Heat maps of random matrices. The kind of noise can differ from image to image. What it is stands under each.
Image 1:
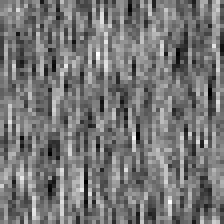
streaked along the columns
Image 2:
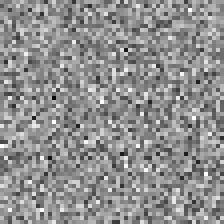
independent entries
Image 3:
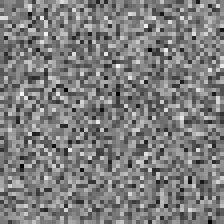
independent entries
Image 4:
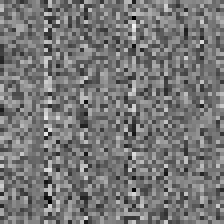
columns of uneven size
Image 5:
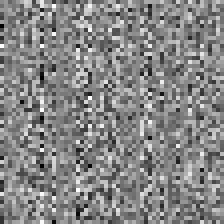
columns of uneven size
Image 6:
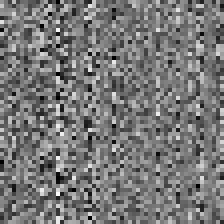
columns of uneven size
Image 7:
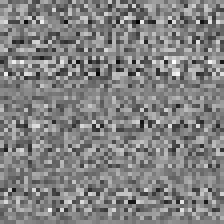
rows of uneven size
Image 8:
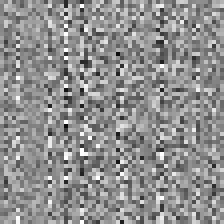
columns of uneven size
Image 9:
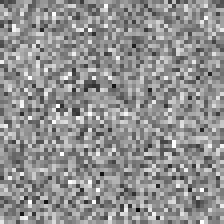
independent entries
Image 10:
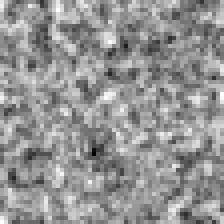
blotchy
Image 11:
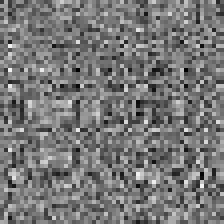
low rank plus noise
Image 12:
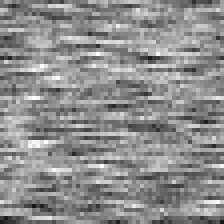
streaked along the rows
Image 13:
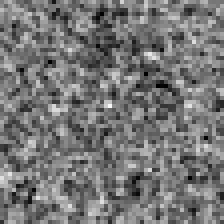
blotchy
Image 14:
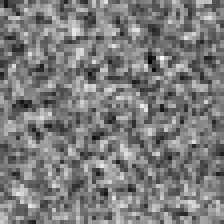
blotchy
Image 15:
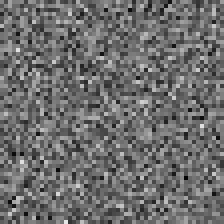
independent entries
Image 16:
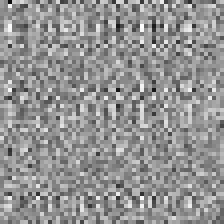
low rank plus noise
